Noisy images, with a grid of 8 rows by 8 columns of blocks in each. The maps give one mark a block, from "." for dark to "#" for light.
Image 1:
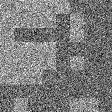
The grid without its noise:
#####...
####.#..
#....#..
####....
####.#..
###.....
........
.#...##.
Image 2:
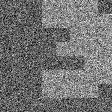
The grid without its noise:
...####.
...#####
.....###
....####
......##
...#####
...####.
........
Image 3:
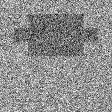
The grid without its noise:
########
##....##
#......#
##....##
########
########
########
########
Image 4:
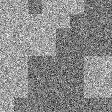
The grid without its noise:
##.###..
#####...
####....
####....
##....##
##....##
##....##
#.......
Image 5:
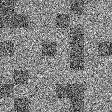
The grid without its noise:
.####.##
..##.###
#####.##
.##.#.#.
#####.##
#.######
.###..##
#.###.##
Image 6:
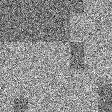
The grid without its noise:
......##
.....###
.....###
#####.##
#####.##
########
#######.
#.#####.
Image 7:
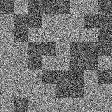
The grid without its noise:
.#...##.
#..###..
#.#####.
##..#...
##.##..#
###...#.
####..##
#.######
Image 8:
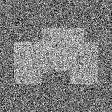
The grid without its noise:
........
........
...###..
.######.
.######.
.##..##.
........
........
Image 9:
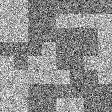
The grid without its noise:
##......
##..####
##.....#
...#...#
#.##..##
#####..#
##......
##..##..
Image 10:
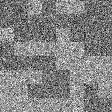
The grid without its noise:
..#.##..
........
#...#...
.#####..
....####
###..###
##...#.#
######..
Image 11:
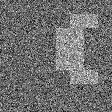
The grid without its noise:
........
.....##.
....##..
....##..
....##..
.....##.
........
........
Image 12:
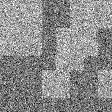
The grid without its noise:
###..###
###..###
###.###.
###.###.
....##..
...##..#
...##..#
........
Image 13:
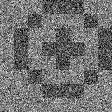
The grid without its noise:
###...##
##.###.#
#.##.##.
#.#...#.
#.##.##.
##.###.#
###...##
########
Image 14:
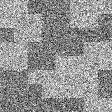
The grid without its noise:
##...###
###..##.
.##.....
##....##
##..####
..#####.
...####.
......##
